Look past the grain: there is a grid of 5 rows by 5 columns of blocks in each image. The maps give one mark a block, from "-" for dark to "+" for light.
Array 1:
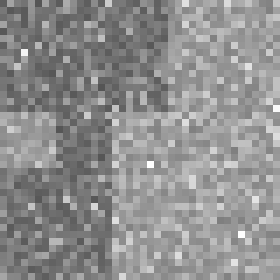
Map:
---++
---++
+-+++
--+++
--+++
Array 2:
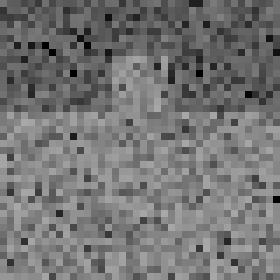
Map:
-----
--+--
+++++
+++++
+++++
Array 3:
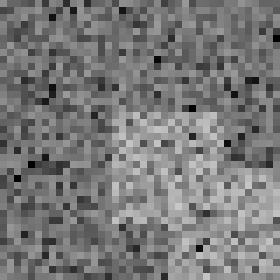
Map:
-----
-----
--++-
--+++
---++
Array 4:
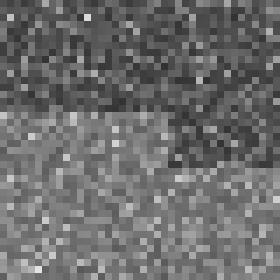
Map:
-----
-----
+++--
+++++
+++++
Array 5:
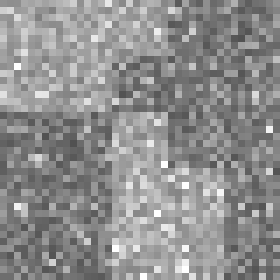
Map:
+++--
++---
--+--
--++-
--++-
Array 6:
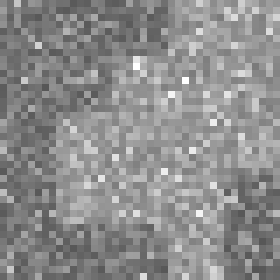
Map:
---++
--+++
-++++
-+++-
---+-
